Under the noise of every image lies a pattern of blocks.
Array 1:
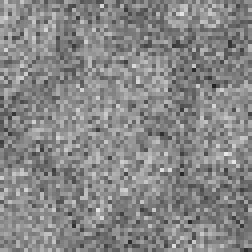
top and bottom mirror each other
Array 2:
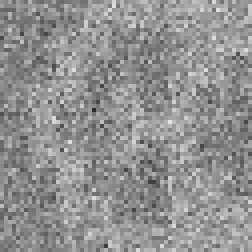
top and bottom mirror each other
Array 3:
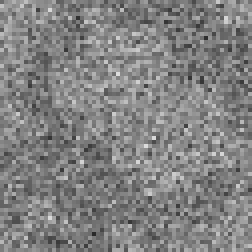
mirrored about the diagonal from the bottom left
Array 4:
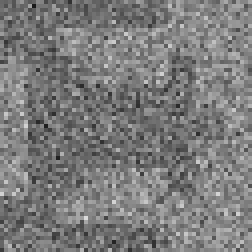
top and bottom mirror each other
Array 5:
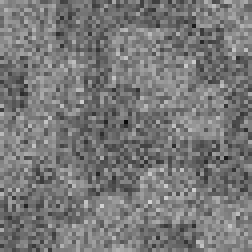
mirrored about the diagonal from the bottom left
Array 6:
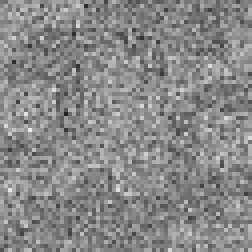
the same after a half turn
